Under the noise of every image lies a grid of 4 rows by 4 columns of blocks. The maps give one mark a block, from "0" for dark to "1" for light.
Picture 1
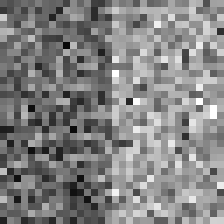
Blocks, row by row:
0 0 1 1
0 0 1 1
0 0 1 1
0 0 1 1
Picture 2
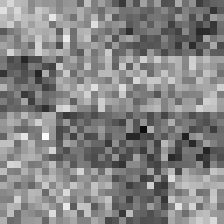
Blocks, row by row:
1 1 0 0
0 1 1 1
1 0 0 0
1 1 0 1
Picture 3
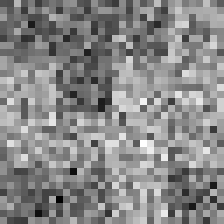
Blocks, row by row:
0 0 0 1
1 0 1 1
1 1 1 1
0 0 1 0
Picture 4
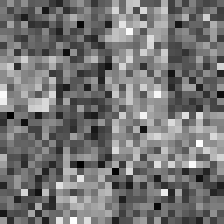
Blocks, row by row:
0 0 1 0
1 0 1 0
0 0 1 1
0 1 0 0
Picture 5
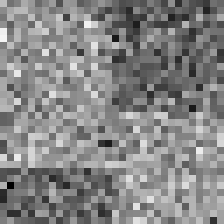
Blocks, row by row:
1 1 0 0
1 1 0 0
1 1 1 1
0 0 1 1
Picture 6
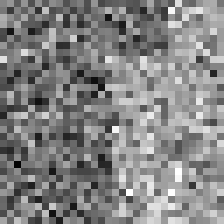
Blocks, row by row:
0 0 0 1
0 0 1 1
0 0 1 1
0 0 1 1
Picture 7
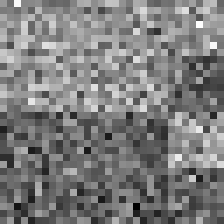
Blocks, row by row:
1 1 1 1
1 1 1 0
0 0 0 1
0 0 0 0
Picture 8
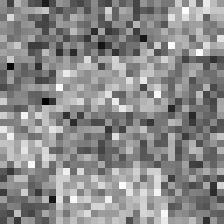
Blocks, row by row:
0 0 0 1
0 1 1 0
1 0 0 0
0 1 1 0
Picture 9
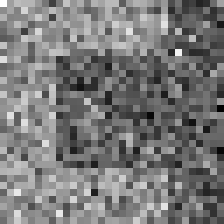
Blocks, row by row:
1 1 1 0
1 0 0 0
1 0 0 0
1 1 1 0
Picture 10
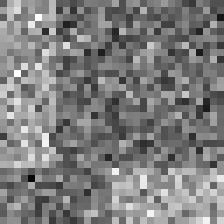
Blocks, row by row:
1 0 0 0
1 0 0 0
1 0 0 0
0 0 1 1
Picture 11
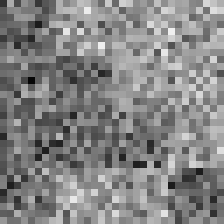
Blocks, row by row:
0 1 1 1
0 0 1 1
0 0 0 1
0 1 1 0
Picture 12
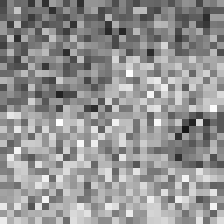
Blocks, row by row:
0 0 0 0
0 0 1 1
1 1 1 0
1 1 1 1
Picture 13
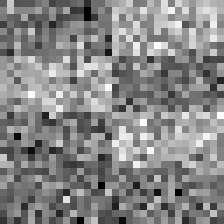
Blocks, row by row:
0 0 1 1
1 1 0 0
0 0 1 1
0 0 0 0
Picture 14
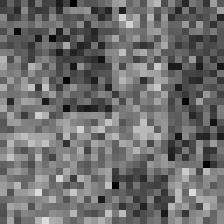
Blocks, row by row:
0 0 1 0
1 0 1 0
1 1 1 0
1 1 0 1
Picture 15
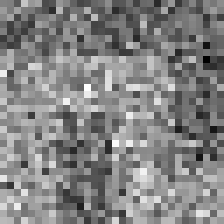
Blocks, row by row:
0 0 0 0
1 1 1 0
1 0 1 0
1 0 1 1
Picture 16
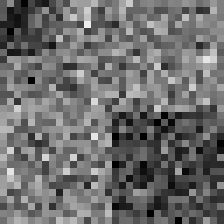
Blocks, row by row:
0 1 1 1
1 1 1 1
1 1 0 0
1 1 0 0
